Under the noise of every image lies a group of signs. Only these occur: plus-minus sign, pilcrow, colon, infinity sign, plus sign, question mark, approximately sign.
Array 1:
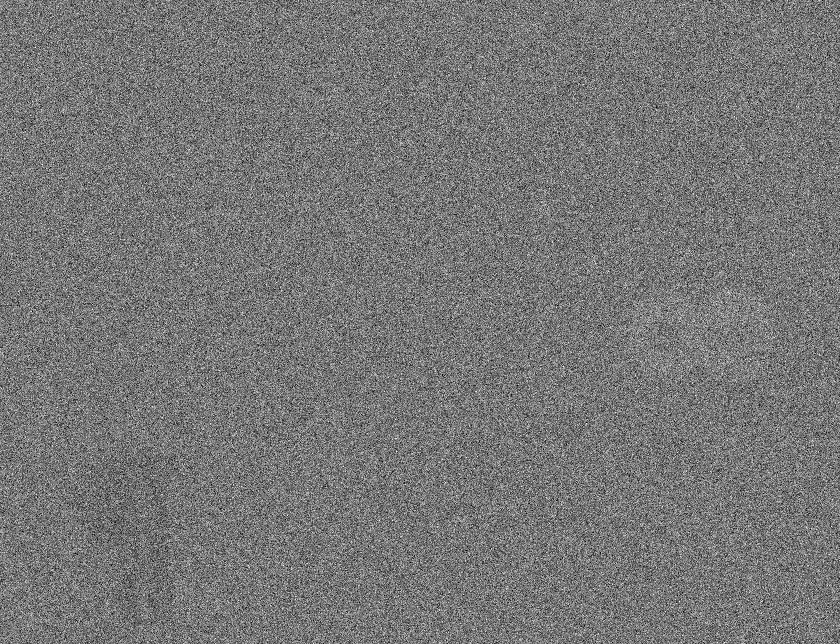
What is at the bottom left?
pilcrow
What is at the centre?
nothing
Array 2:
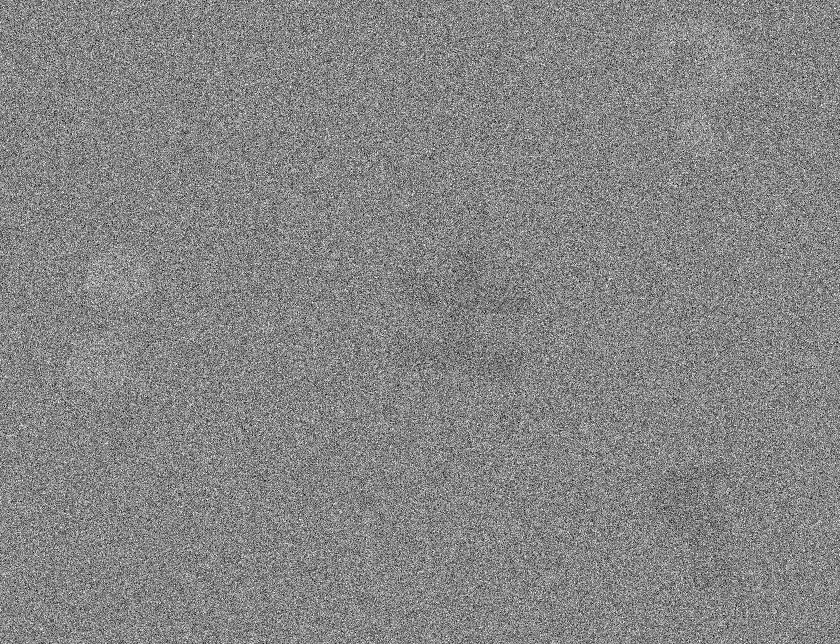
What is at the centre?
plus-minus sign
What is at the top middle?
nothing
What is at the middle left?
colon
